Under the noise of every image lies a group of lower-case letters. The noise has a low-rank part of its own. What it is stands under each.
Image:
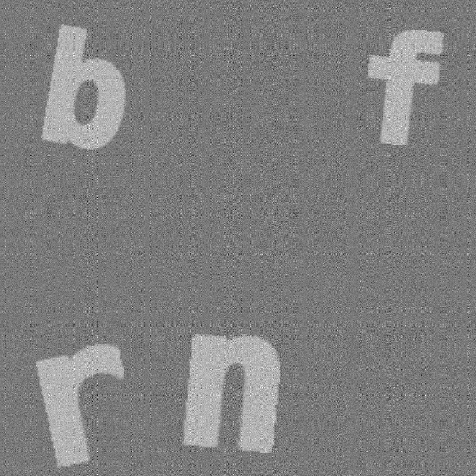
top left: b; top right: f; bottom left: r; bottom middle: n
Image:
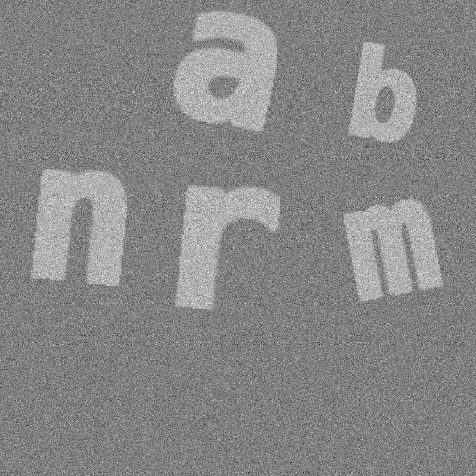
top middle: a; top right: b; middle left: n; centre: r; middle right: m
